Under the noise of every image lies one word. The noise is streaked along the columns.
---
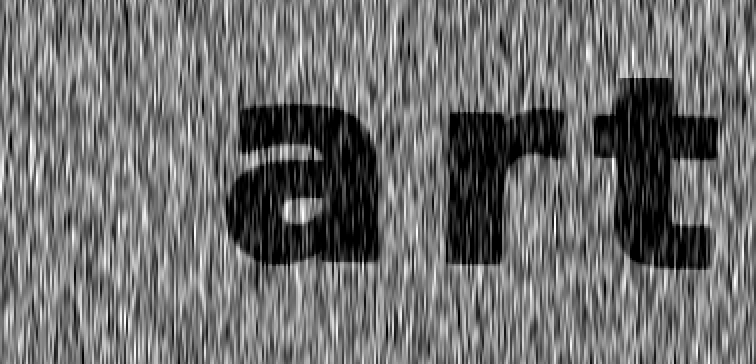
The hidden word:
art
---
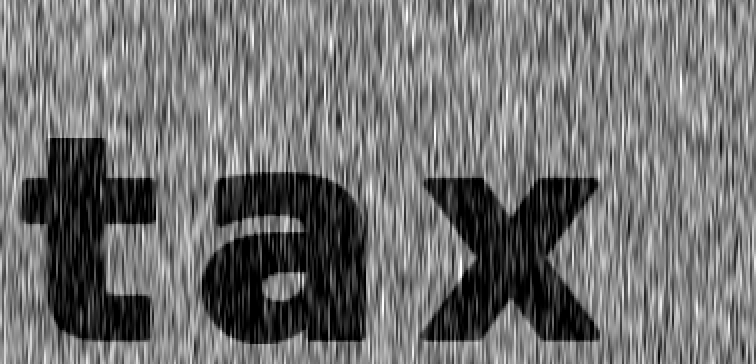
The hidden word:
tax
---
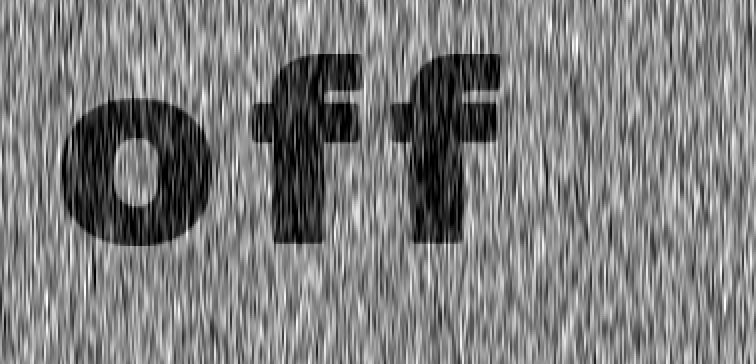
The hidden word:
off
